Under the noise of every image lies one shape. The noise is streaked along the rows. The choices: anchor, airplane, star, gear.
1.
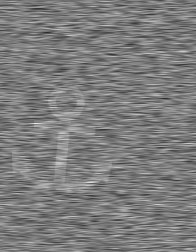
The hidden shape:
anchor
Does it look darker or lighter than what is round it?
lighter
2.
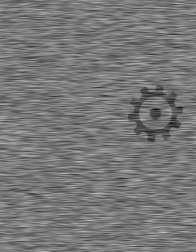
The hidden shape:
gear
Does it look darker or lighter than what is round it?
darker
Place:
middle right
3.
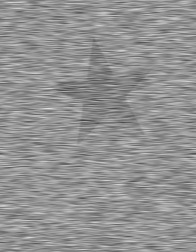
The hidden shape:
star
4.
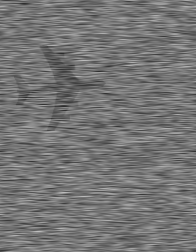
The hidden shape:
airplane
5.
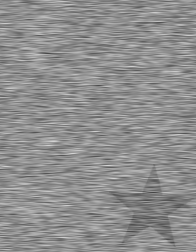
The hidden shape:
star
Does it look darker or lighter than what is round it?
darker
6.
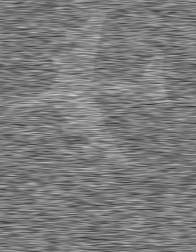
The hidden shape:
airplane
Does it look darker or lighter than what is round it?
lighter
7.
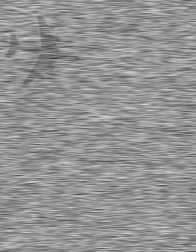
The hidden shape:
airplane
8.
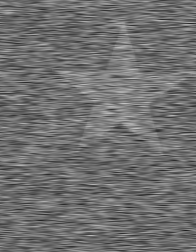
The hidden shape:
star
